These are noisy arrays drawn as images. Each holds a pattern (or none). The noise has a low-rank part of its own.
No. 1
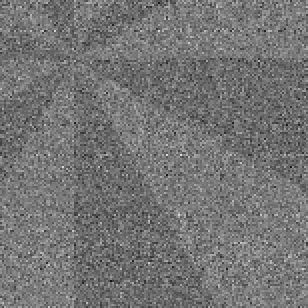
spokes from one point
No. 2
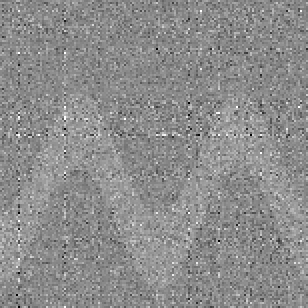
a wavy band
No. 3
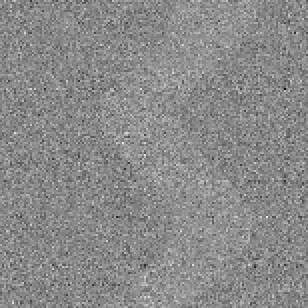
a wavy band
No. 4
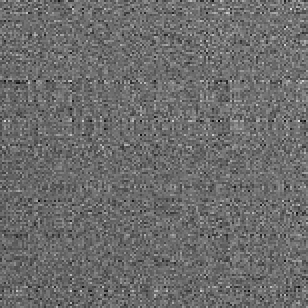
a smooth slope
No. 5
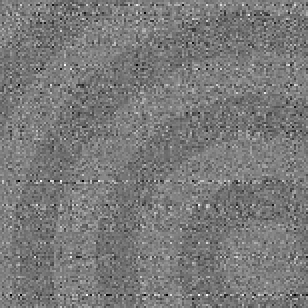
rings round one point
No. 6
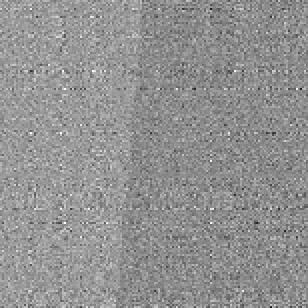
a sharp edge
